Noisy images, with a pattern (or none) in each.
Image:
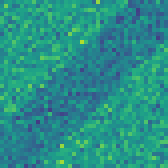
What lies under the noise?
a diagonal band
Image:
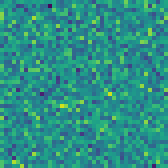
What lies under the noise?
only noise
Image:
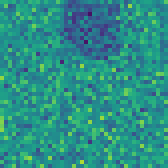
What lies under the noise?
one block
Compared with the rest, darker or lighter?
darker
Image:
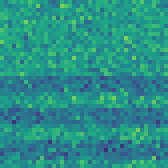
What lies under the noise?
bands of rows
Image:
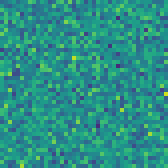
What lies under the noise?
only noise
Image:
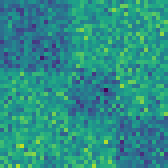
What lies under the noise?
blocks along the diagonal
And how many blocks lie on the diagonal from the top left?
3
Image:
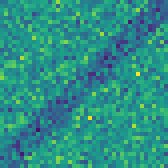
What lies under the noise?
a diagonal band
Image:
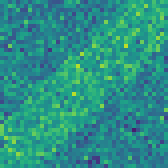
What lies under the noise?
a diagonal band
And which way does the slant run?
bottom left to top right
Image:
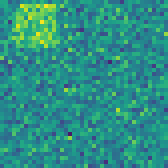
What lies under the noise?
one block
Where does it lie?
top left
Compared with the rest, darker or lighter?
lighter
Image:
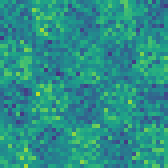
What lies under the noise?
a checkerboard
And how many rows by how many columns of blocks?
4 by 5
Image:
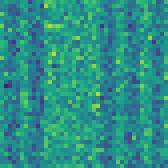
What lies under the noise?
bands of columns
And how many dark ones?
5
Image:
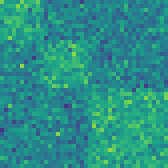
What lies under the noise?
blocks along the diagonal
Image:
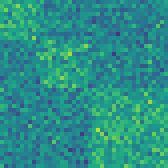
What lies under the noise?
blocks along the diagonal
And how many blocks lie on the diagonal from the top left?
3
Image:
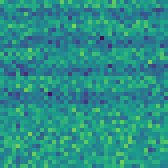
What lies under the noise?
bands of rows
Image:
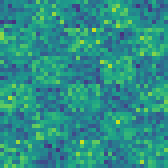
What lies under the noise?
a checkerboard
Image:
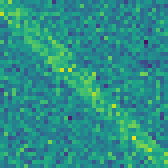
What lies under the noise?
a diagonal band
